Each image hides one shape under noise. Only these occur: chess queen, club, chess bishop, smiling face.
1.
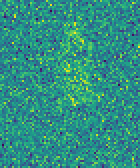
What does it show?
light chess bishop
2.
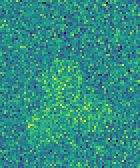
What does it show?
light club
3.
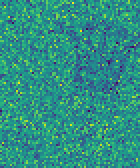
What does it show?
dark chess queen
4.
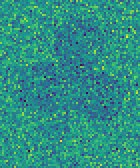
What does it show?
dark club
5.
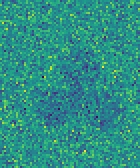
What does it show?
dark club
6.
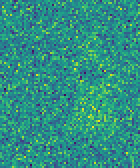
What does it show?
light chess bishop
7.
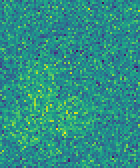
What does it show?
light club
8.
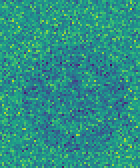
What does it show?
dark smiling face
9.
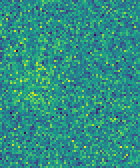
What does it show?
light chess queen
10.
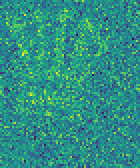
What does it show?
light chess queen
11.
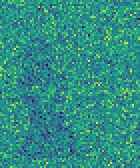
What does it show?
dark chess bishop
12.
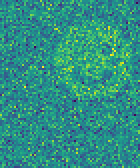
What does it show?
light smiling face
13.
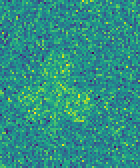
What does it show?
light club
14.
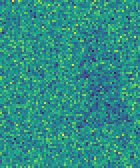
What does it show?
dark chess bishop
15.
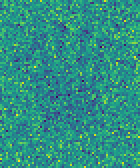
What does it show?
dark chess queen
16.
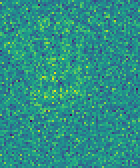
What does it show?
light chess queen
